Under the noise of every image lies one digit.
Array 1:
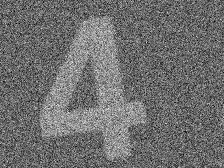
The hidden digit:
4
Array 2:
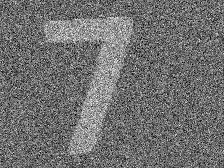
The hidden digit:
7
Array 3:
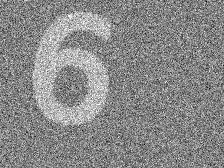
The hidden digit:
6
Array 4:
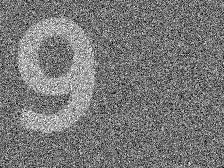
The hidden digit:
9
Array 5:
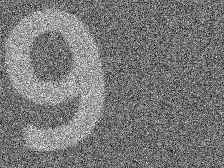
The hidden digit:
9
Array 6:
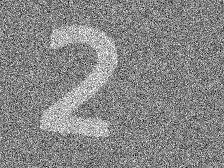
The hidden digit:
2
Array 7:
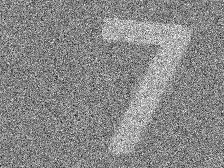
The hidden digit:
7
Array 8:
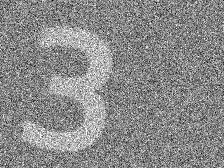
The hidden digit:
3
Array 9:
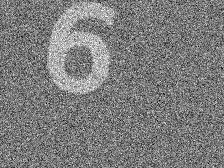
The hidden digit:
6
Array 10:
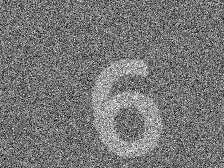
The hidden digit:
6
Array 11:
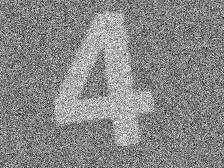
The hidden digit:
4
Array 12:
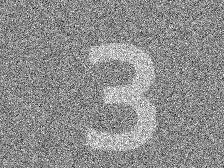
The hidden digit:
3
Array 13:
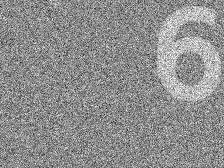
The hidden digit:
6
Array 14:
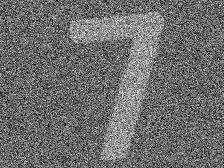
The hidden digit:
7
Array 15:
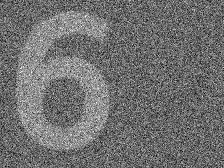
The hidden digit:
6
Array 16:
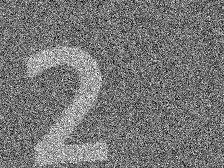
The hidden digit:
2
